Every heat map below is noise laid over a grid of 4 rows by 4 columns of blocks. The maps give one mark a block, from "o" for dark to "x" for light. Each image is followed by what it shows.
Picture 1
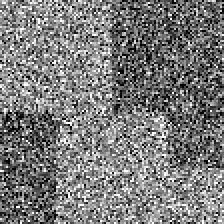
xxoo
xxoo
oxxo
oxxx
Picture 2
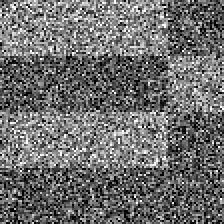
xxxo
ooox
xxxo
oooo
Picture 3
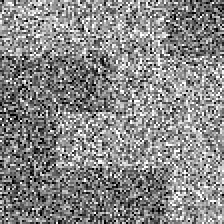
xxxo
ooxx
oxxx
ooox
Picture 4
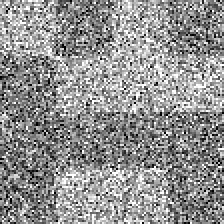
xoxo
oxxx
oooo
oxxo
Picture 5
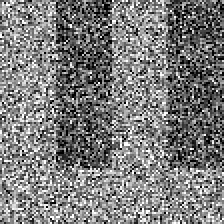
xoxo
xoxo
xoxo
xxxx
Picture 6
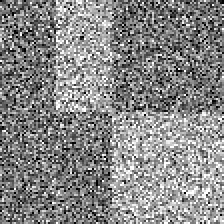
oxoo
oxoo
ooxx
ooxx
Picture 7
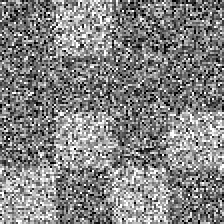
oxoo
oooo
oxox
xoxo
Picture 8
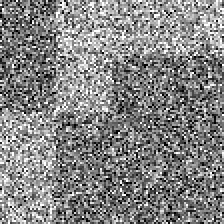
oxxx
oxoo
xooo
xooo
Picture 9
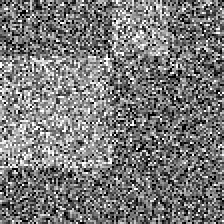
ooxo
xxoo
xxoo
oooo
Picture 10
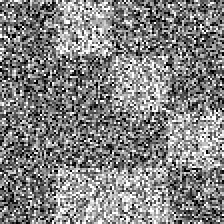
oxoo
ooxo
ooox
oxxo
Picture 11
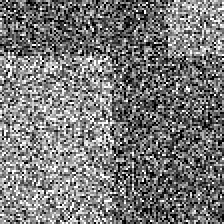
ooox
xxoo
xxoo
xxoo
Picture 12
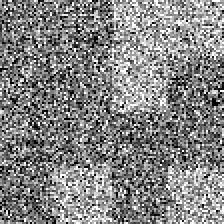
ooxx
ooxo
oooo
oxox
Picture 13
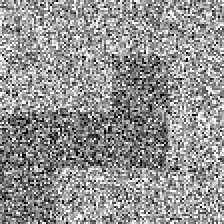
xxxx
xxox
ooox
oxxx
